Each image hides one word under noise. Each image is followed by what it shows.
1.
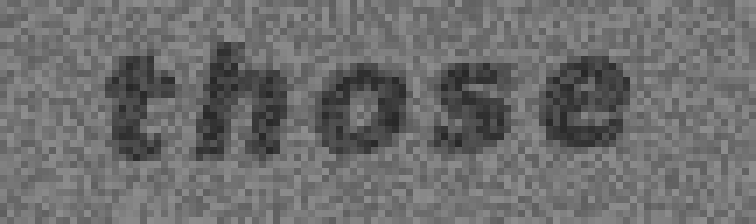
those
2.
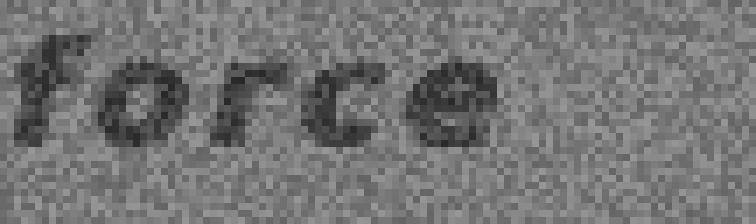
force
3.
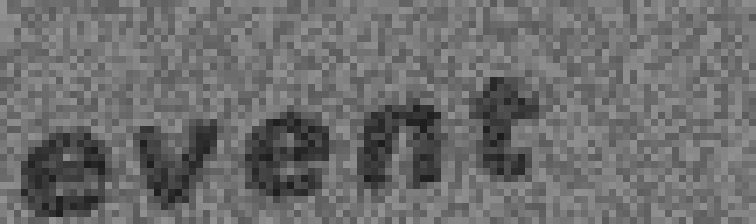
event
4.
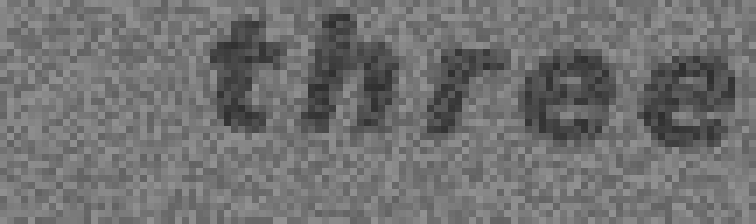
three
